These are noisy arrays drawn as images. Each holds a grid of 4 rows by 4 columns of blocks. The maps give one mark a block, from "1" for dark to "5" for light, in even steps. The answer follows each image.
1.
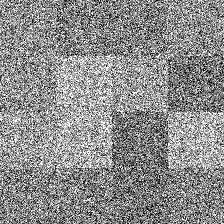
3 2 2 3
3 5 4 1
4 5 1 5
2 2 1 2
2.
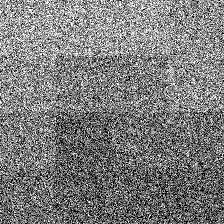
5 5 5 4
4 3 3 4
3 1 2 2
2 1 1 1
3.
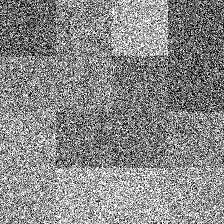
1 3 5 1
3 3 2 1
4 2 2 3
4 5 5 4
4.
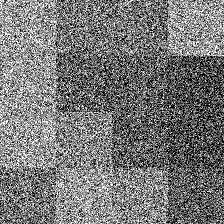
5 3 3 5
5 2 2 1
5 4 2 1
3 5 4 2
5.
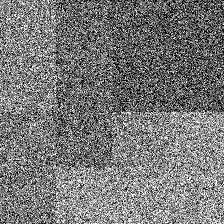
4 2 1 1
4 2 1 1
3 2 4 5
3 5 5 5
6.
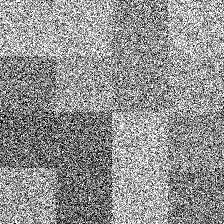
5 5 3 5
2 4 3 4
1 1 5 3
4 1 5 2
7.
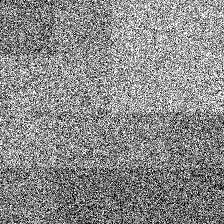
2 3 5 5
4 4 5 5
4 3 3 2
2 1 1 1
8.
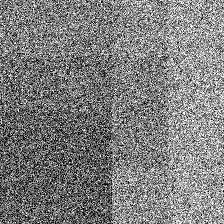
3 3 4 5
2 2 3 5
1 1 3 5
1 1 4 5
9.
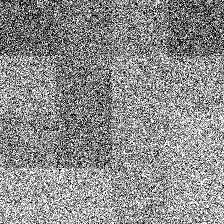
1 2 3 1
4 2 4 4
3 2 4 5
5 5 4 5
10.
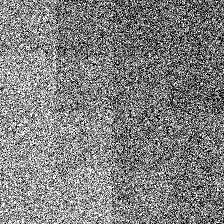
4 2 1 1
5 3 2 1
5 4 2 2
5 5 3 2
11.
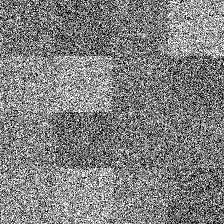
2 1 2 5
4 5 2 1
3 1 2 2
4 5 3 1
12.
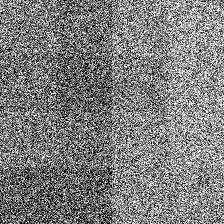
3 2 4 5
2 1 3 5
3 2 4 5
1 1 4 4
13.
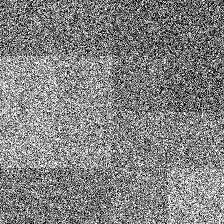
2 2 1 1
5 4 2 1
5 4 3 3
2 2 3 5
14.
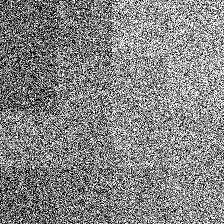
1 2 5 5
1 3 4 5
3 3 4 4
1 2 3 4
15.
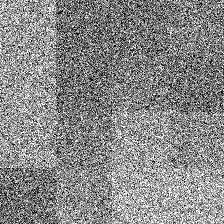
4 1 1 2
4 1 2 1
4 2 4 3
1 3 5 5
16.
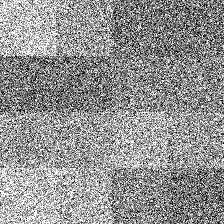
5 3 1 1
1 1 2 2
3 3 4 3
5 4 2 1
